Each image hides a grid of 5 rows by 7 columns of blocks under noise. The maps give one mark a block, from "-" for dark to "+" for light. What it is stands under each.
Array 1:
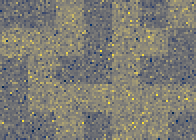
- - + - + - +
+ + + - + + -
- + - - + - -
- + + + + + +
- - + - + + -
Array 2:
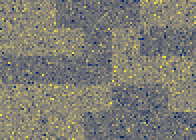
+ + - - - + +
+ + + - + - -
- - - - + + +
+ + + + - - +
+ + + - - - -
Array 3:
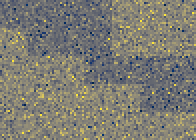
- - - - + + +
+ - - - + + +
+ + + - - - -
+ + + + + - -
+ + + + + + +
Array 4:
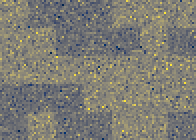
+ - - - + + +
+ + - - - + -
+ + + + + + +
- - - + + + +
- + - - + + -
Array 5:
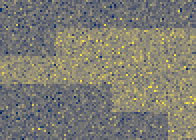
- - - - - - -
- - + + + + +
+ + + + + + +
- - - - + + +
- - - - - - +
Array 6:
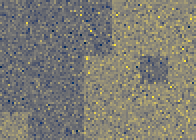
- - - - + + +
- - - - + + +
- - - + + - +
- - - + + + +
+ - - + + + +
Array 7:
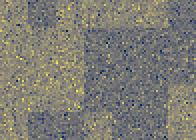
+ - + + + + -
+ + + - - - -
+ + + - - - -
+ + + - - - +
+ - - + - - +
